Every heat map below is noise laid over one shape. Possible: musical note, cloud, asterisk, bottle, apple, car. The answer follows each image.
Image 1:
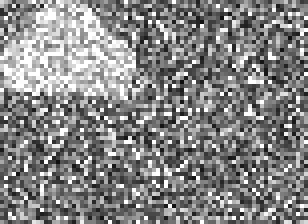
cloud
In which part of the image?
top left
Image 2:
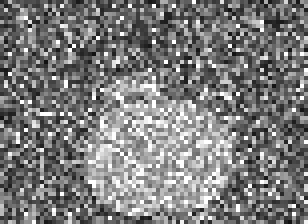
apple
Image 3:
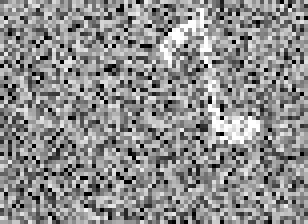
musical note
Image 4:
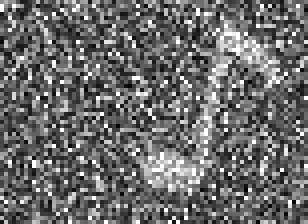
musical note
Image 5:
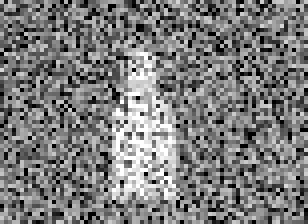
bottle
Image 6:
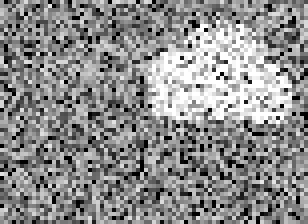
cloud
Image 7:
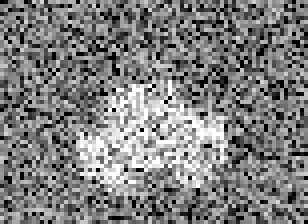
car
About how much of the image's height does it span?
half
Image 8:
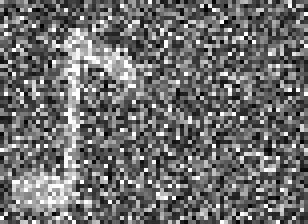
musical note
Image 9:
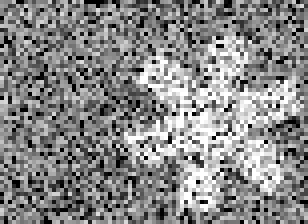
asterisk
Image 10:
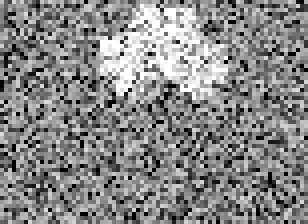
car
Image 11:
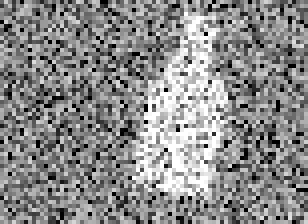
bottle
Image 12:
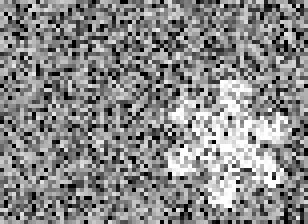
asterisk
